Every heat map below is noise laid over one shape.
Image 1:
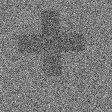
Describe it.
dark cross
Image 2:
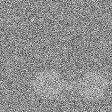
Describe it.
light dumbbell
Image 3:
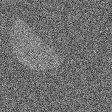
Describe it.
light half disc
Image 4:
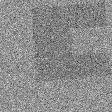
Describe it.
dark square with a notch
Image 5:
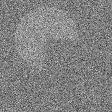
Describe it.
light disc with a wedge cut out
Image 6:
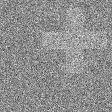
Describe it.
light cross
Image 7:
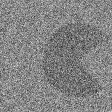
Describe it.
dark disc with a wedge cut out
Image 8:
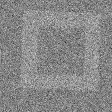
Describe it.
light square frame
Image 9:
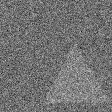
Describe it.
light triangle
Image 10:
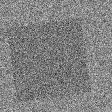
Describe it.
dark square
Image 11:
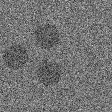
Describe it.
dark three dots
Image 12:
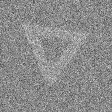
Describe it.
light triangle frame
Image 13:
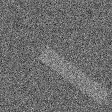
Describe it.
light bar
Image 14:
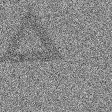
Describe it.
dark triangle frame
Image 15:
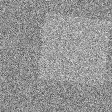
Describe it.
light square
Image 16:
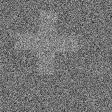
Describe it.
light cross
